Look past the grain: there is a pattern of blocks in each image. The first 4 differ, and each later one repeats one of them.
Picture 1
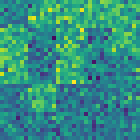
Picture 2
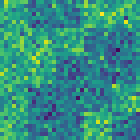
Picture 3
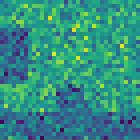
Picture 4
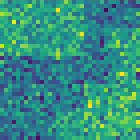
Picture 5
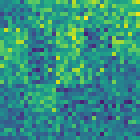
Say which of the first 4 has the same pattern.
1
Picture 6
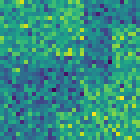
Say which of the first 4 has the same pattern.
4
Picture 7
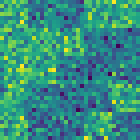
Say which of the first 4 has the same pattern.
2
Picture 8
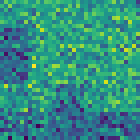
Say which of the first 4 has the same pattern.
3
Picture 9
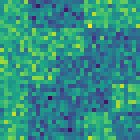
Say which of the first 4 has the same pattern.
2
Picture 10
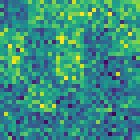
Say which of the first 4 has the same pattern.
1
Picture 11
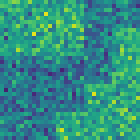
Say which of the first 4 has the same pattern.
4
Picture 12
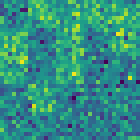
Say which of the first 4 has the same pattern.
1
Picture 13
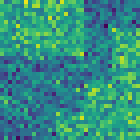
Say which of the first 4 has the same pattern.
4
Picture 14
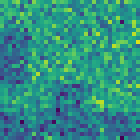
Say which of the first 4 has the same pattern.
3
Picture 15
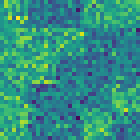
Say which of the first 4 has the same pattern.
2
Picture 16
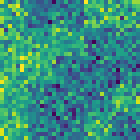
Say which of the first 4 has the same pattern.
2
